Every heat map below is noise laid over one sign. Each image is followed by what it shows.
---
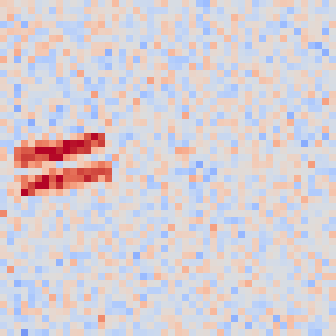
equals sign
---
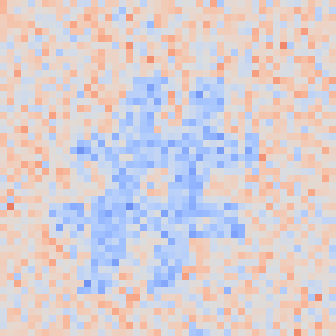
hash sign
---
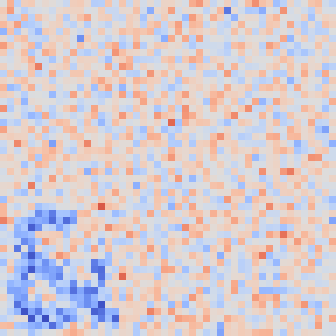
ampersand
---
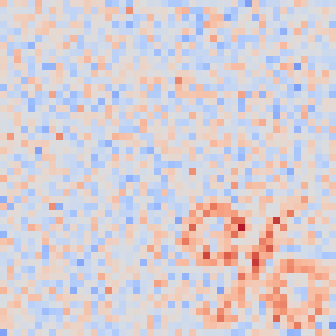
percent sign
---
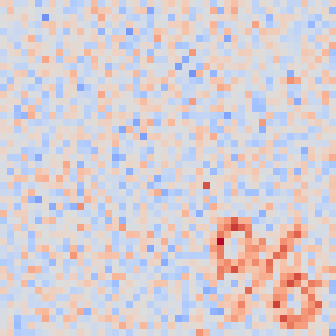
percent sign
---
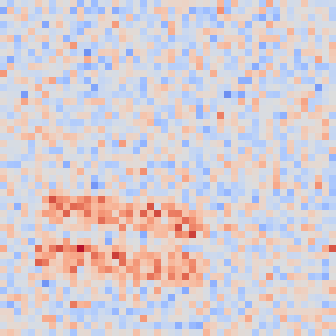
equals sign
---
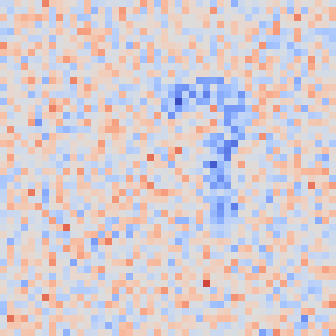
question mark
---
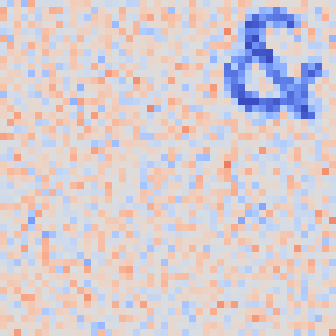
ampersand
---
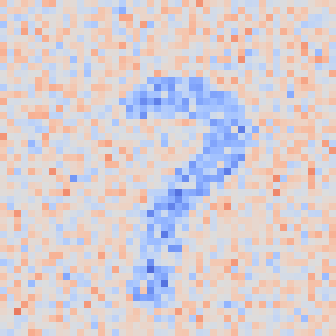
question mark
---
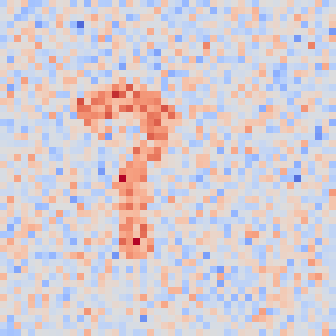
question mark
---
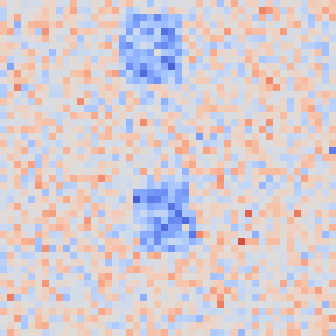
colon
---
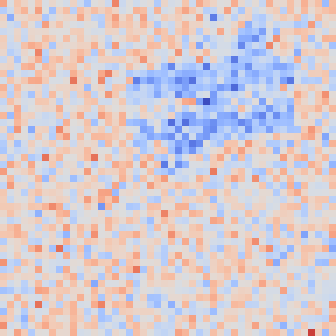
not-equal sign
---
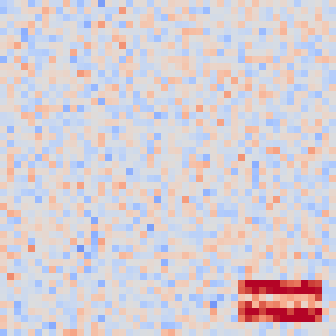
equals sign
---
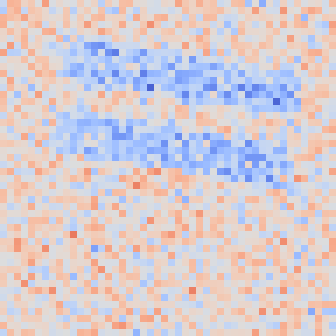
equals sign
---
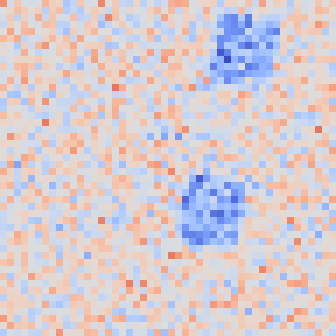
colon
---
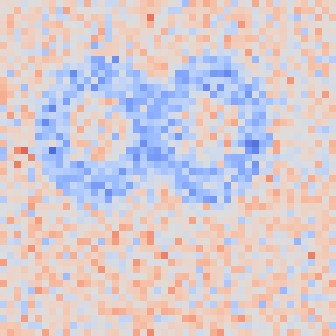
infinity sign
